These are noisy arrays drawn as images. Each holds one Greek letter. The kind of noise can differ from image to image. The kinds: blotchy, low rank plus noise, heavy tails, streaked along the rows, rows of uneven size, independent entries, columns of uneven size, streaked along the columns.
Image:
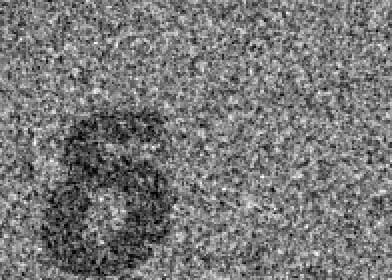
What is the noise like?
blotchy
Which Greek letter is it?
delta
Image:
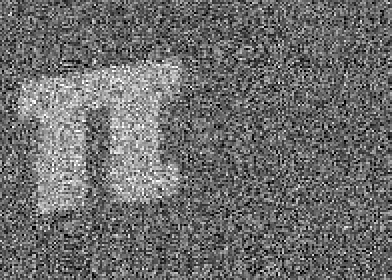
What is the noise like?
low rank plus noise
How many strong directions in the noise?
five to eight
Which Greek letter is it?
pi
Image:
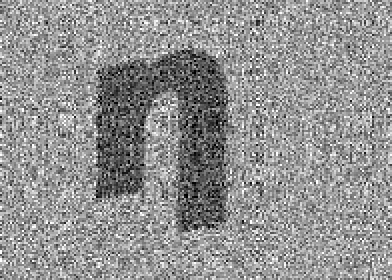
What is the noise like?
low rank plus noise
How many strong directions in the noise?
two
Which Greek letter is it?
eta
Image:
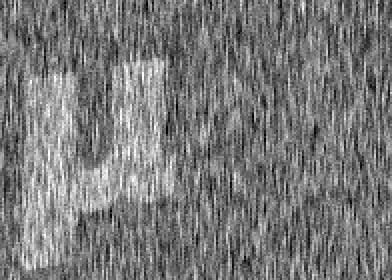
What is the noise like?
streaked along the columns
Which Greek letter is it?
mu
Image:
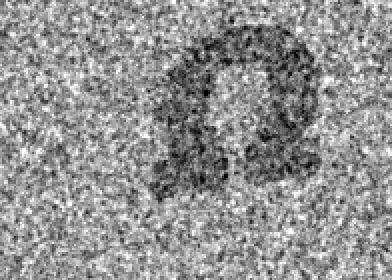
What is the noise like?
blotchy
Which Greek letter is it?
omega
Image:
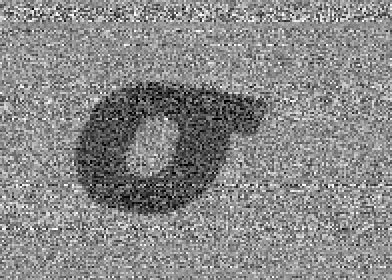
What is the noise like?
rows of uneven size
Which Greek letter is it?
sigma
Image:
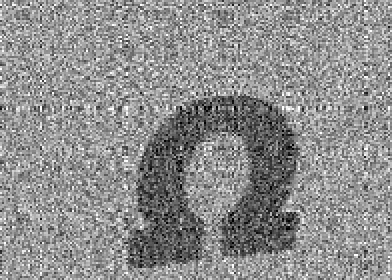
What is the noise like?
low rank plus noise
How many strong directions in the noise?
one
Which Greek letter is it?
omega
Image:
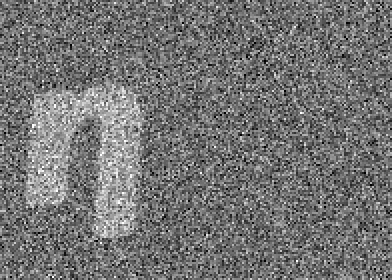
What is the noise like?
independent entries
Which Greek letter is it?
eta
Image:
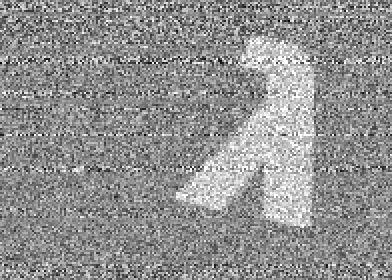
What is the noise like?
rows of uneven size
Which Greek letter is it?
lambda
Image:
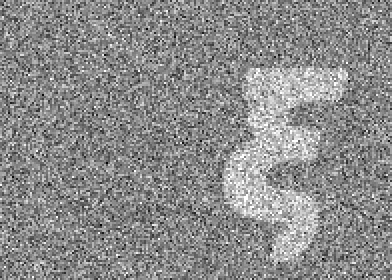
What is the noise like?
independent entries
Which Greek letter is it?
xi
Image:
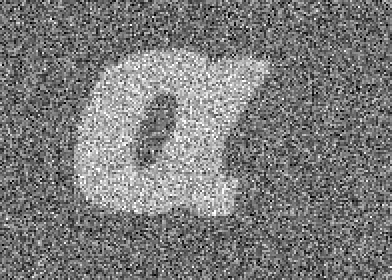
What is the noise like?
independent entries
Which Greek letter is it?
alpha
